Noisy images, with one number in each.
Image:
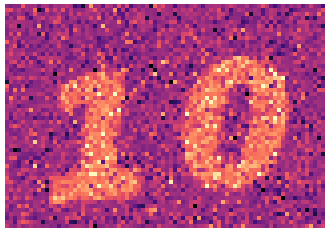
10
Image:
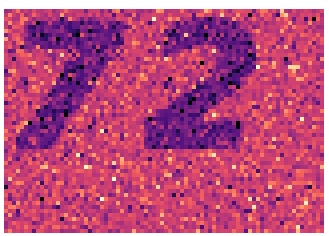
72
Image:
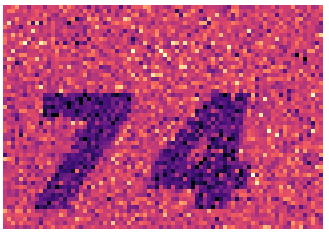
74
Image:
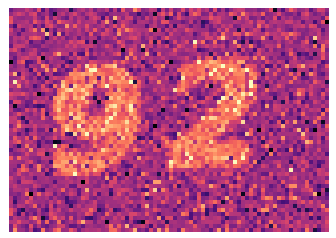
92
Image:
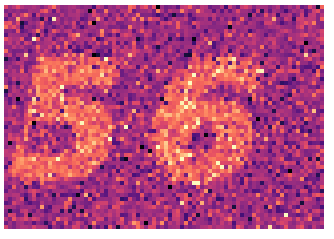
56
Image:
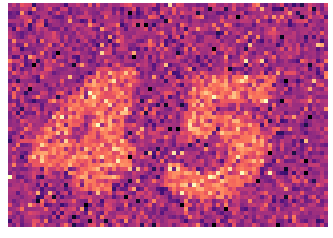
45
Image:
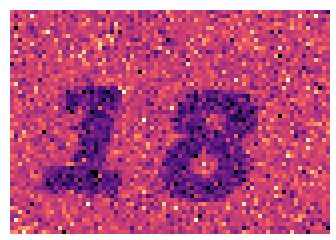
18
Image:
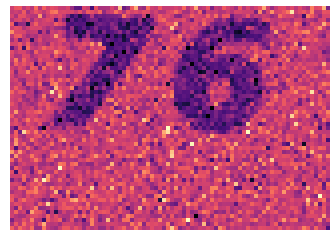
76
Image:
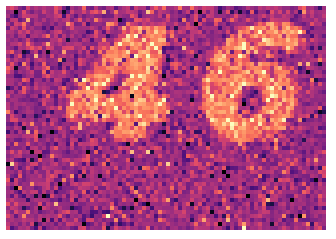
46
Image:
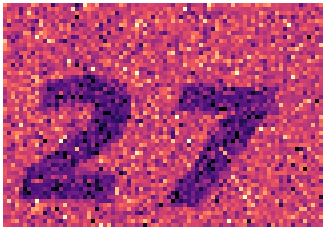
27
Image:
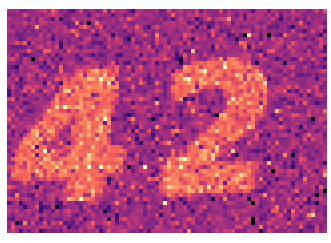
42
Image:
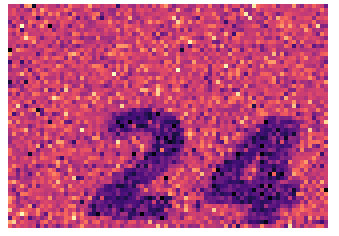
24
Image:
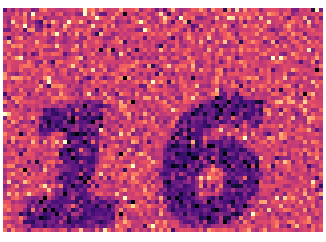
16
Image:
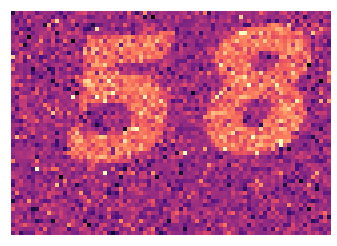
58
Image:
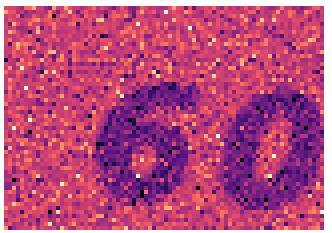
60
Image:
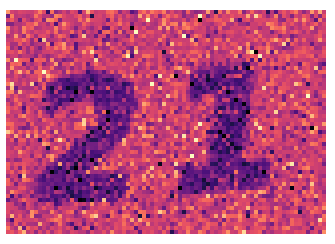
21
